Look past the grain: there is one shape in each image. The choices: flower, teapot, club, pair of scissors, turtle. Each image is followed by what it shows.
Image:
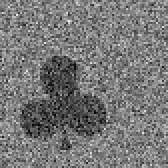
club
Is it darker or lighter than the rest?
darker
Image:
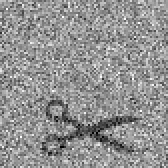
pair of scissors
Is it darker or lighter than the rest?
darker
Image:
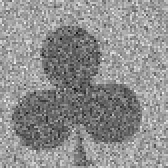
club
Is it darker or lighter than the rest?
darker
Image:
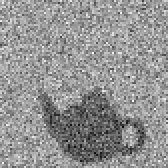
teapot
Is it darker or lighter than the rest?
darker
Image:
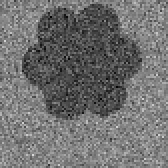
flower
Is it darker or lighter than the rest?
darker
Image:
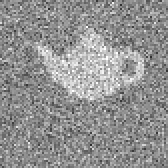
teapot
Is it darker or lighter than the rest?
lighter
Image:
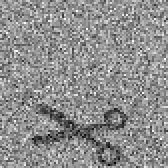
pair of scissors
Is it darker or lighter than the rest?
darker
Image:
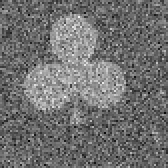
club
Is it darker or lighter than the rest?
lighter
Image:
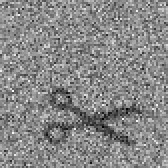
pair of scissors
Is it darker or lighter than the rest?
darker
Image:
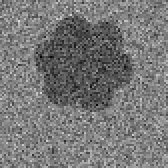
flower
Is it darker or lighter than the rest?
darker
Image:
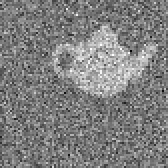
teapot
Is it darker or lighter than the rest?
lighter
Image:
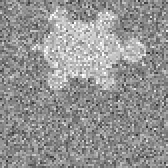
turtle
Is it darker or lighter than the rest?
lighter
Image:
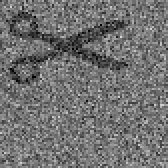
pair of scissors
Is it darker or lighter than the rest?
darker
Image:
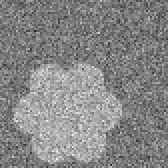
flower
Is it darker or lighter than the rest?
lighter
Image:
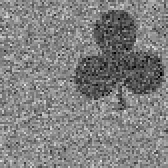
club
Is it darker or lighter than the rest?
darker
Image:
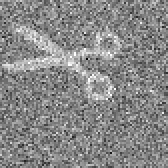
pair of scissors
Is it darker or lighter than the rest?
lighter
